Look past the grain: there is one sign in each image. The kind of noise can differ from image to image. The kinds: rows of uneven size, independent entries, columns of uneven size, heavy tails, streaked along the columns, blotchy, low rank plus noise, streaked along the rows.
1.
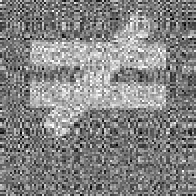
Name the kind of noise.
low rank plus noise
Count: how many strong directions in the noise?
one
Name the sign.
not-equal sign
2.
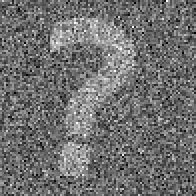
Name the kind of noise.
independent entries
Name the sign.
question mark
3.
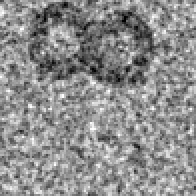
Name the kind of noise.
blotchy
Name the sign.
infinity sign
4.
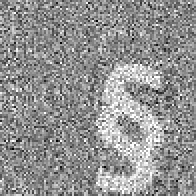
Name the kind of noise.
low rank plus noise
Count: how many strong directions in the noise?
five to eight
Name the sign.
section sign
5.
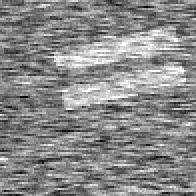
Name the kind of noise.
streaked along the rows
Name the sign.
equals sign
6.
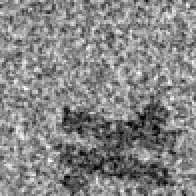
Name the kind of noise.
blotchy
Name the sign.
not-equal sign
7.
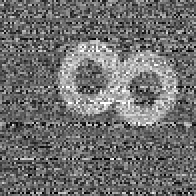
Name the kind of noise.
rows of uneven size
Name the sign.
infinity sign
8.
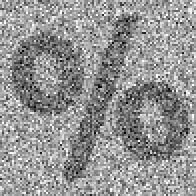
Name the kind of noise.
independent entries
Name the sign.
percent sign
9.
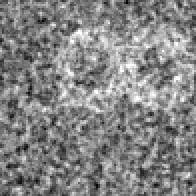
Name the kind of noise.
blotchy
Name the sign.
infinity sign
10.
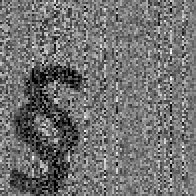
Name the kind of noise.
columns of uneven size
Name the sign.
section sign
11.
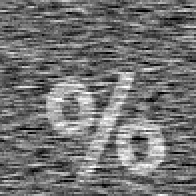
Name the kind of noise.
streaked along the rows
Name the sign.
percent sign
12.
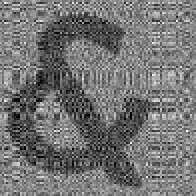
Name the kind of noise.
low rank plus noise
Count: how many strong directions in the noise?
one
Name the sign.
ampersand
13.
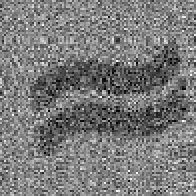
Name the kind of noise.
low rank plus noise
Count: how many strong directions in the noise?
three or four
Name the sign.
approximately sign
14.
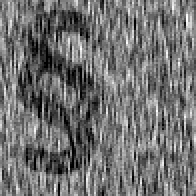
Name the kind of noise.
streaked along the columns
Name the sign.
section sign
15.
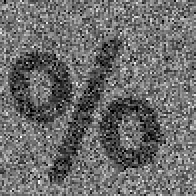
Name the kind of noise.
independent entries
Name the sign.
percent sign
